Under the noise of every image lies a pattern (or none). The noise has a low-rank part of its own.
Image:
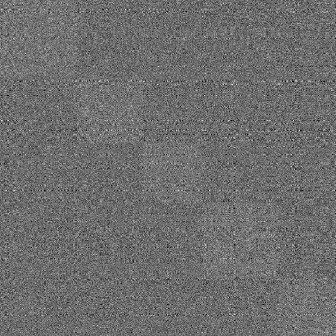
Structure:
blocks along the diagonal
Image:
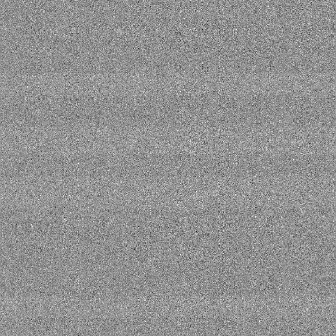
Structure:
bands of rows
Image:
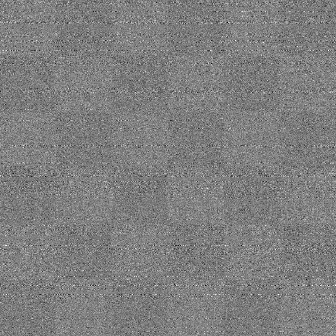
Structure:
a checkerboard
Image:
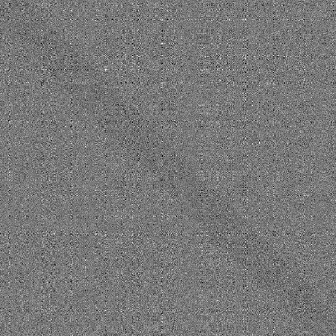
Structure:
a diagonal band
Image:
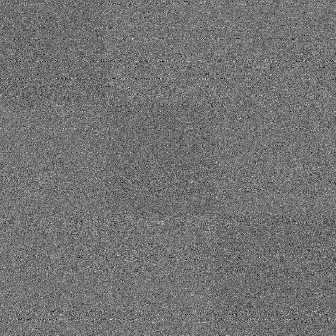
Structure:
blocks along the diagonal
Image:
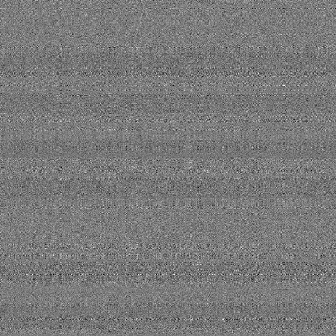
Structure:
bands of rows
